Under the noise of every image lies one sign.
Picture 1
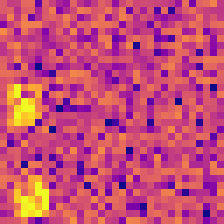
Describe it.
light colon
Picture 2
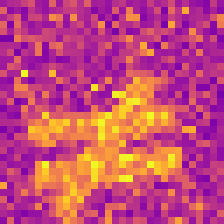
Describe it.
light not-equal sign
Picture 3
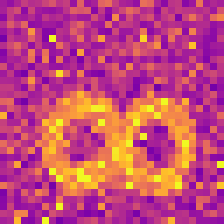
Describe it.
light infinity sign
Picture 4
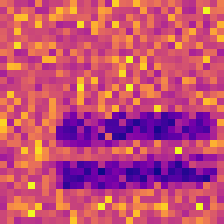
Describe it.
dark equals sign
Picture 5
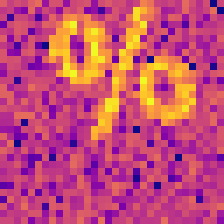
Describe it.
light percent sign
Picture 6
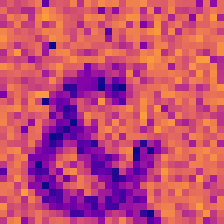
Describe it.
dark ampersand
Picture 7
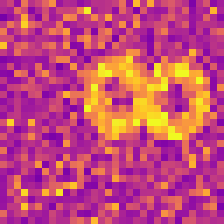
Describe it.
light infinity sign
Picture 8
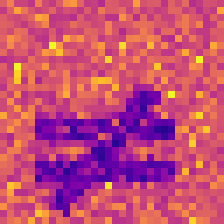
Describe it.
dark not-equal sign
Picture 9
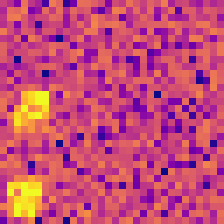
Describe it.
light colon
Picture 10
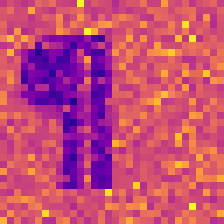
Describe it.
dark pilcrow
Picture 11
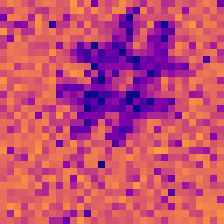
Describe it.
dark hash sign
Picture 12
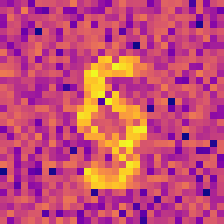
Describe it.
light section sign
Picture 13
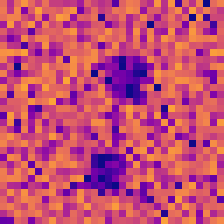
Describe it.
dark colon
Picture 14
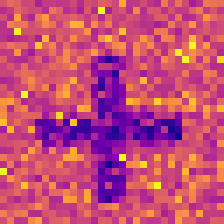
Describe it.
dark plus sign
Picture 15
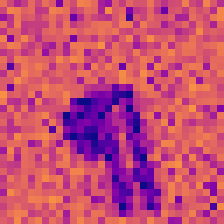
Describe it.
dark pilcrow
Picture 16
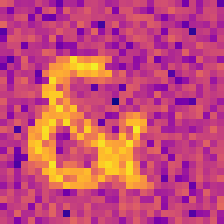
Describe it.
light ampersand
